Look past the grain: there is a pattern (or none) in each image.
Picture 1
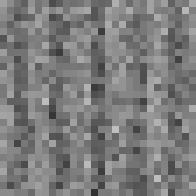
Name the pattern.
vertical stripes
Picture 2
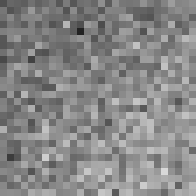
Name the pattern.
a smooth slope
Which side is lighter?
bottom right
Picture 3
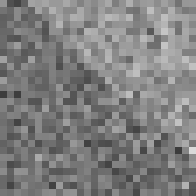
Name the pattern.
a sharp edge
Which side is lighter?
top right
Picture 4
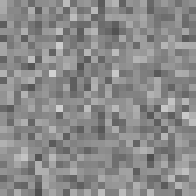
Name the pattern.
only noise
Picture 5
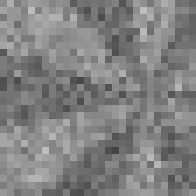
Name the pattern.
spokes from one point
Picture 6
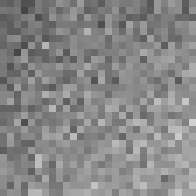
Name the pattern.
a smooth slope
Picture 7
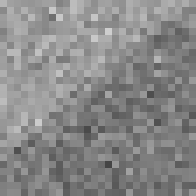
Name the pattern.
a sharp edge
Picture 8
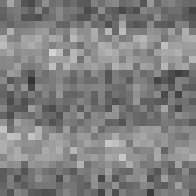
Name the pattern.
horizontal stripes
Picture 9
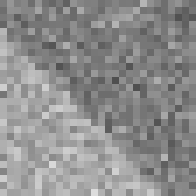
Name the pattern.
a sharp edge
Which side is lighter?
bottom left
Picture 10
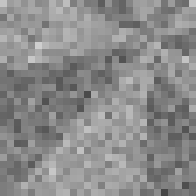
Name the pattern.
spokes from one point
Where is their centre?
top right
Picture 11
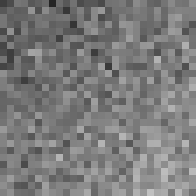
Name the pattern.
a smooth slope
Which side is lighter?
bottom right
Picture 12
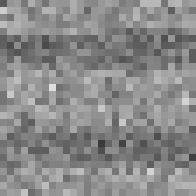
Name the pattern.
horizontal stripes
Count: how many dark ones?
2
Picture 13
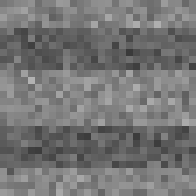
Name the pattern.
horizontal stripes
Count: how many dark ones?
2
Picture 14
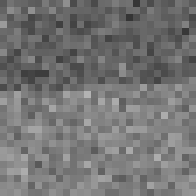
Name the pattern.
a sharp edge
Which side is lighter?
bottom
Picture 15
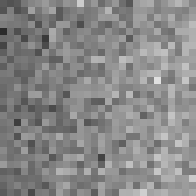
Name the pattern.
a smooth slope
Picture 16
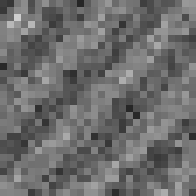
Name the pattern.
diagonal stripes
